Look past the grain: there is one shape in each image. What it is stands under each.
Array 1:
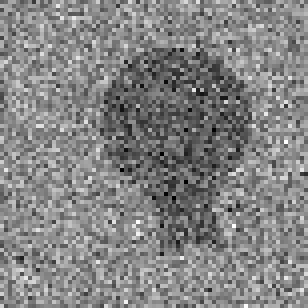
dark light bulb
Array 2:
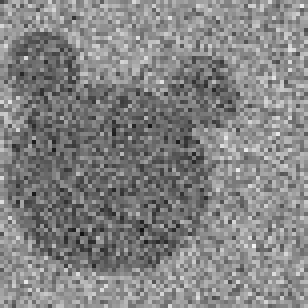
dark bear's head
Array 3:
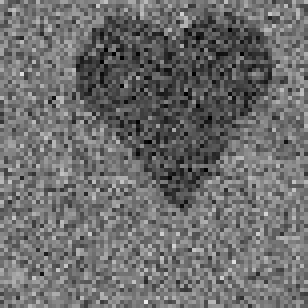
dark heart
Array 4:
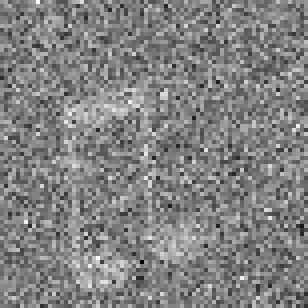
light pair of musical notes
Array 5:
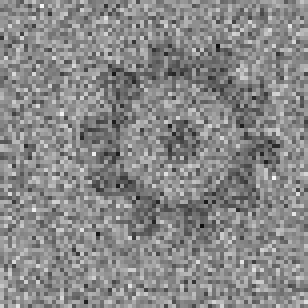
dark gear
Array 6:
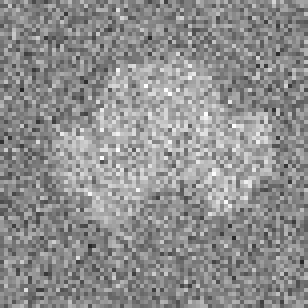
light car
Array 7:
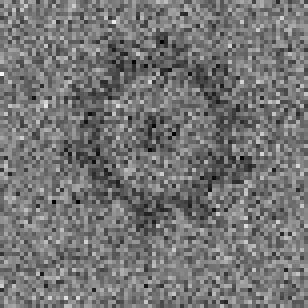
dark gear
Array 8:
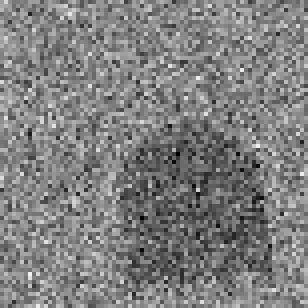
dark ghost
